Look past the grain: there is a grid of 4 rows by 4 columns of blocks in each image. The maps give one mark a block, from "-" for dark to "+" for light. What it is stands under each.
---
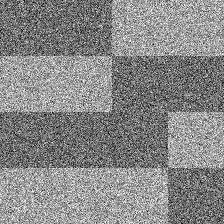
--++
++--
---+
+++-
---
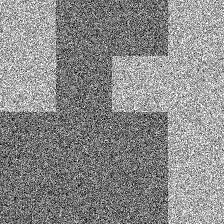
+--+
+-++
---+
---+
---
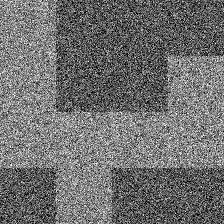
+---
+--+
++++
-+--
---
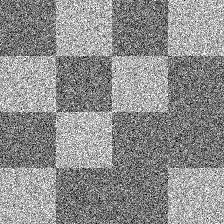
-+-+
+-+-
-+--
+--+
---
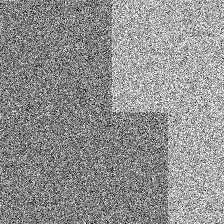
--++
--++
---+
---+
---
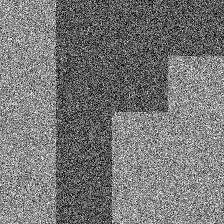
+---
+--+
+-++
+-++
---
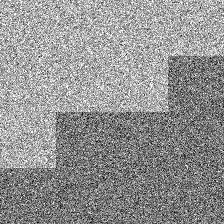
++++
+++-
+---
----
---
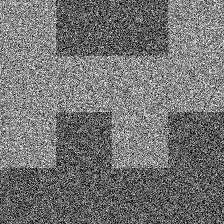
+--+
++++
+-+-
----
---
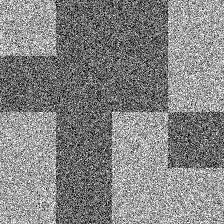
+--+
---+
+-+-
+-++
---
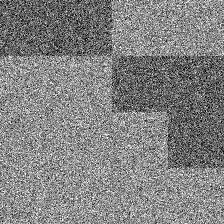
--++
++--
+++-
++++
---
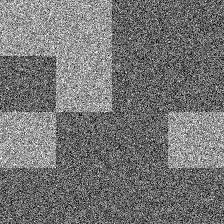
++--
-+--
+--+
----
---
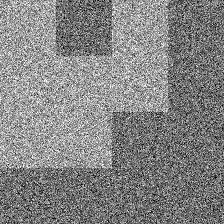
+-+-
+++-
++--
----
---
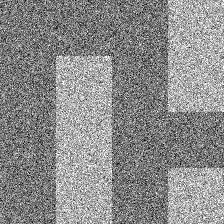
---+
-+-+
-+--
-+-+
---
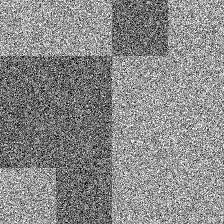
++-+
--++
--++
+-++
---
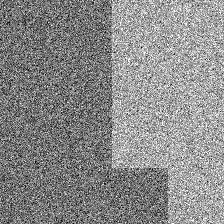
--++
--++
--++
---+
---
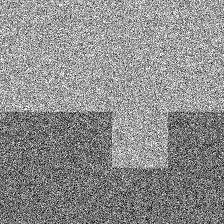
++++
++++
--+-
----
